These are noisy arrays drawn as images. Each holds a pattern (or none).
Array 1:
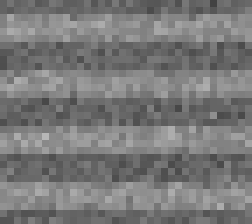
horizontal stripes
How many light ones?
4
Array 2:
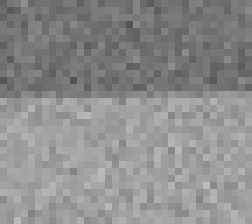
a sharp edge
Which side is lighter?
bottom
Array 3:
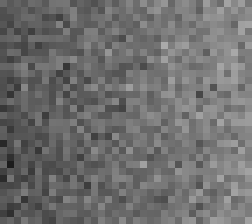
a smooth slope
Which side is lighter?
right
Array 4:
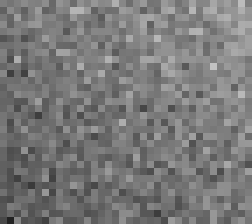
a smooth slope
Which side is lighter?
top right
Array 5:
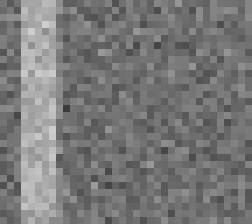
one vertical stripe
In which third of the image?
left
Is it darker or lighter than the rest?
lighter
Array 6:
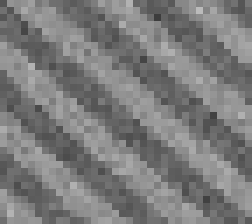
diagonal stripes
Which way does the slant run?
top left to bottom right
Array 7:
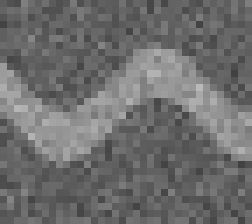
a wavy band
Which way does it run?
left to right
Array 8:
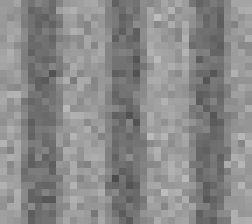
vertical stripes
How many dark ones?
3
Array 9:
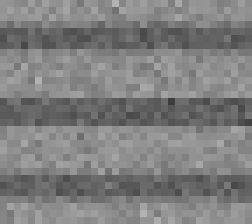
horizontal stripes
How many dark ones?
3
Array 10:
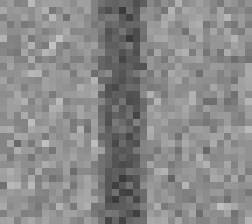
one vertical stripe
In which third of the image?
middle
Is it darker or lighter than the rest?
darker
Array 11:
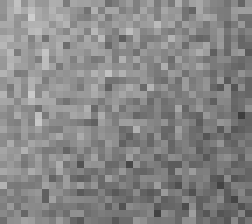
a smooth slope
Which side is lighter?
top left
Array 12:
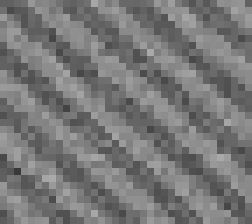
diagonal stripes
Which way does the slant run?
top left to bottom right
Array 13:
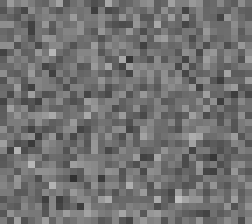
only noise
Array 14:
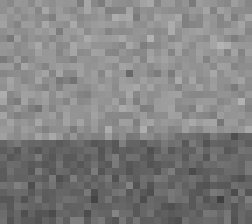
a sharp edge
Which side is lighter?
top
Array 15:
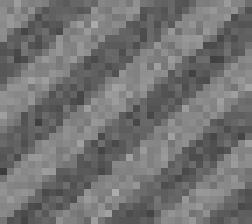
diagonal stripes
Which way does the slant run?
bottom left to top right
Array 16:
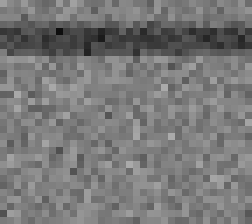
one horizontal stripe
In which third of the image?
top
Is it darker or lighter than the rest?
darker
